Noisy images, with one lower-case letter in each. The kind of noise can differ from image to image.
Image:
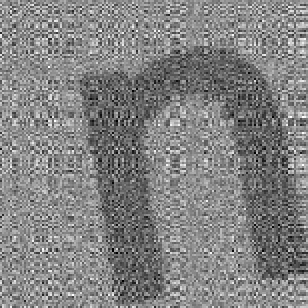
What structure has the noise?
low rank plus noise
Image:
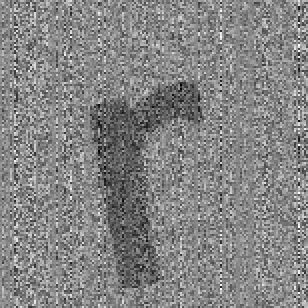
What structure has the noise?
columns of uneven size
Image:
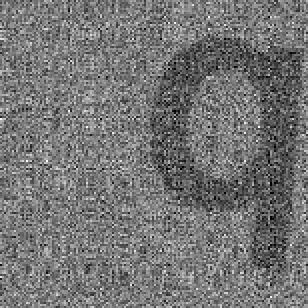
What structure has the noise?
low rank plus noise
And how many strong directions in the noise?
five to eight
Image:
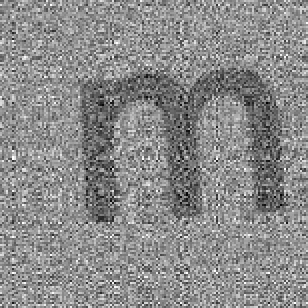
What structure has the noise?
low rank plus noise
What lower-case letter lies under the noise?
m
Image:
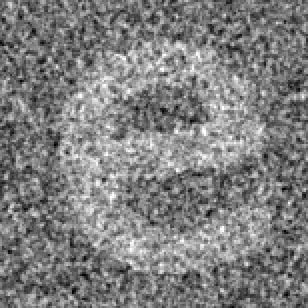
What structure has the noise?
blotchy
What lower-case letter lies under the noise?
e
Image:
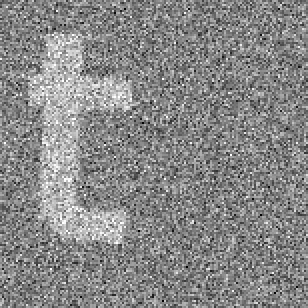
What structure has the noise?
independent entries
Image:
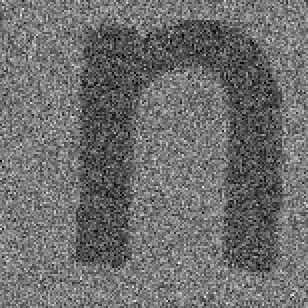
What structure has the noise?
independent entries
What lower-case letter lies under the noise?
n
